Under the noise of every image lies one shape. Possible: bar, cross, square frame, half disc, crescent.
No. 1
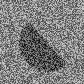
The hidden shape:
half disc
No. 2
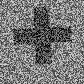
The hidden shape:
cross
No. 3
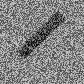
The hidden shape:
bar
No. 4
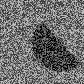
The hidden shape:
half disc
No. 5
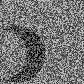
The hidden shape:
crescent
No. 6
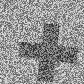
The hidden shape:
cross
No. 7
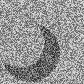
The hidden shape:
crescent
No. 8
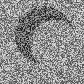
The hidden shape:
crescent
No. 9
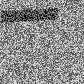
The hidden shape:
bar
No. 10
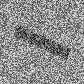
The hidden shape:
bar
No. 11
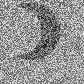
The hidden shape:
crescent
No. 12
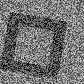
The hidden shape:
square frame
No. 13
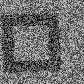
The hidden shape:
square frame
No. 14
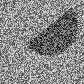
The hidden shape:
half disc
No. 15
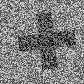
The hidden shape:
cross
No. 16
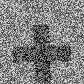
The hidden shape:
cross
